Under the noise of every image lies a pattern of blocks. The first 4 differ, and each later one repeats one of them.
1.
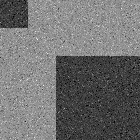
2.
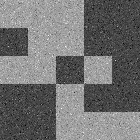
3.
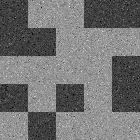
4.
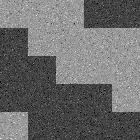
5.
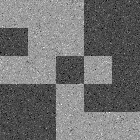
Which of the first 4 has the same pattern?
2
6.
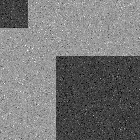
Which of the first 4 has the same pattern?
1
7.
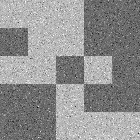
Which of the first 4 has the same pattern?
2
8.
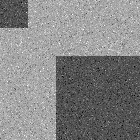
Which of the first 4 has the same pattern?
1
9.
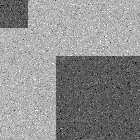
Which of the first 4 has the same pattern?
1
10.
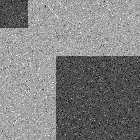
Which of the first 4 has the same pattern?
1
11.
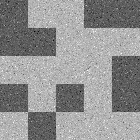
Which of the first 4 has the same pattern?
3
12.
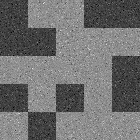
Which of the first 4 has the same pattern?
3
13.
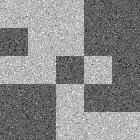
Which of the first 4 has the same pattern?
2
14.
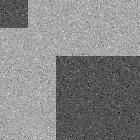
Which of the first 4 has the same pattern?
1
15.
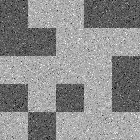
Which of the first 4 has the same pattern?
3
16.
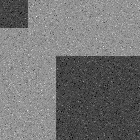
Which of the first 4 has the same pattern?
1
